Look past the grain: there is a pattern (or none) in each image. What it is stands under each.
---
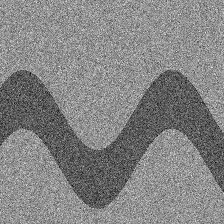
a wavy band
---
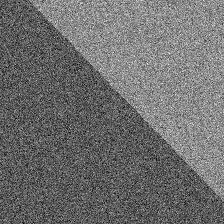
a sharp edge
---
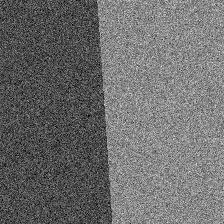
a sharp edge
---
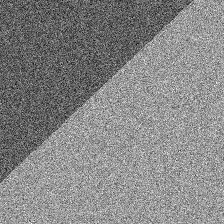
a sharp edge
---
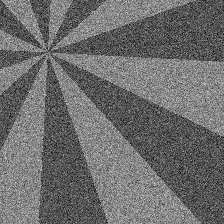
spokes from one point
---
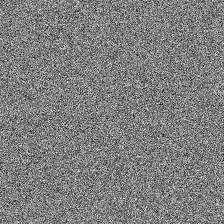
only noise
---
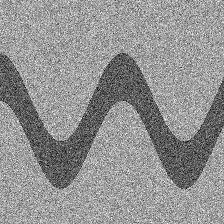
a wavy band
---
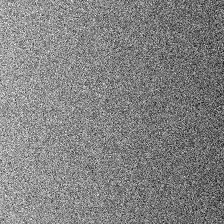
a smooth slope
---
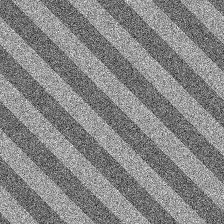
diagonal stripes
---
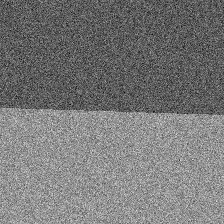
a sharp edge
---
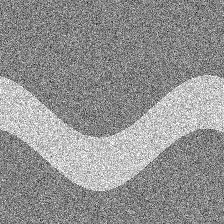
a wavy band
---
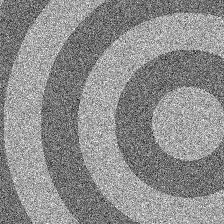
rings round one point
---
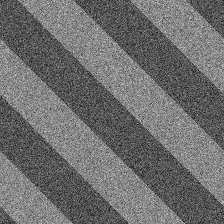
diagonal stripes
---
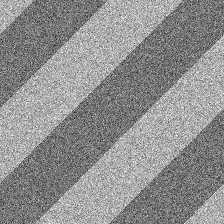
diagonal stripes
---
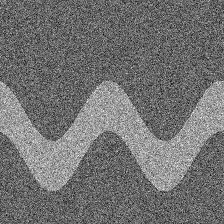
a wavy band
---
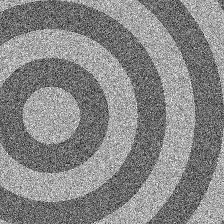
rings round one point
